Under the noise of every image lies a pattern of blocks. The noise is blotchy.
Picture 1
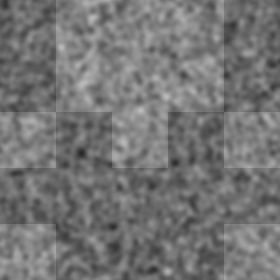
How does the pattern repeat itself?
left and right mirror each other
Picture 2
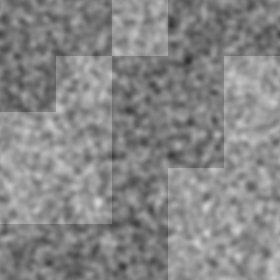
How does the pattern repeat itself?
no symmetry
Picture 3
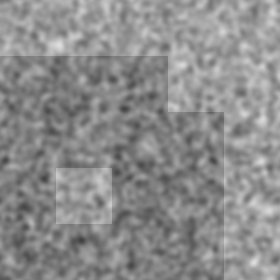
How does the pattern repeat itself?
mirrored about the diagonal from the bottom left
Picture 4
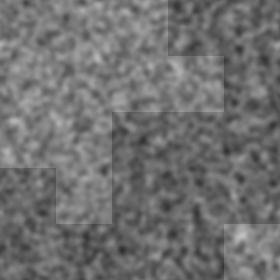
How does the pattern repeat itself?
mirrored about the diagonal from the top left
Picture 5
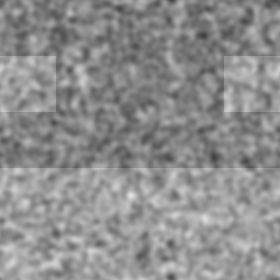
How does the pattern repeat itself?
left and right mirror each other
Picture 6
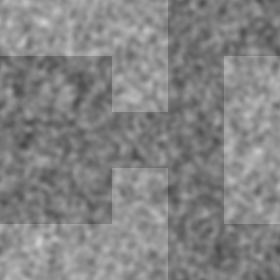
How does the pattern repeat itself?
top and bottom mirror each other
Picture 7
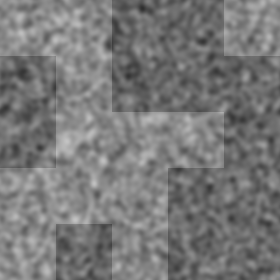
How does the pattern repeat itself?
no symmetry
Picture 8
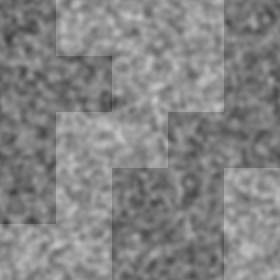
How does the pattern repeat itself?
no symmetry
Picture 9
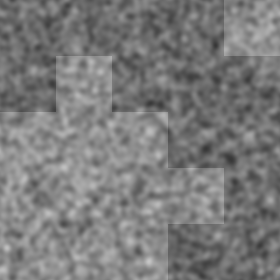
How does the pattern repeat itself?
mirrored about the diagonal from the bottom left
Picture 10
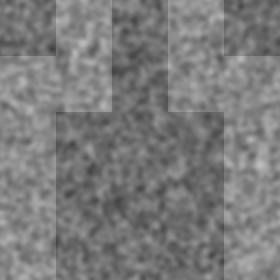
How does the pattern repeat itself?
left and right mirror each other
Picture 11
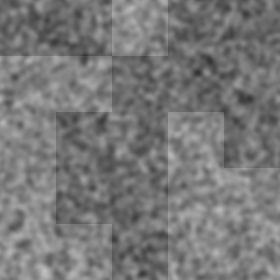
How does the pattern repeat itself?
no symmetry
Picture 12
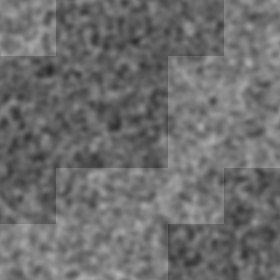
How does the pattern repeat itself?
mirrored about the diagonal from the top left
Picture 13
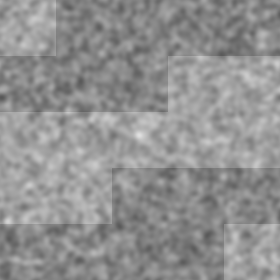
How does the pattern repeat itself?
the same after a half turn
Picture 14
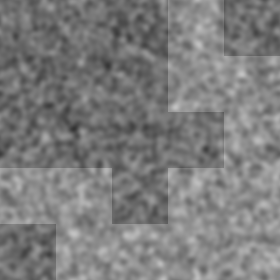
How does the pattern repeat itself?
mirrored about the diagonal from the top left
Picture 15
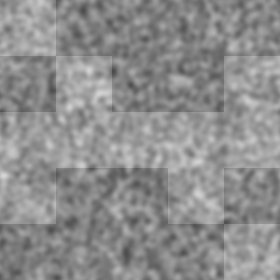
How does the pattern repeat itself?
the same after a half turn
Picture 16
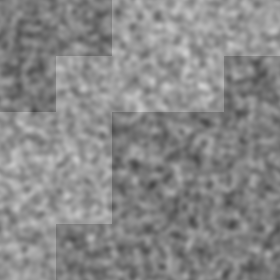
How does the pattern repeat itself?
mirrored about the diagonal from the top left
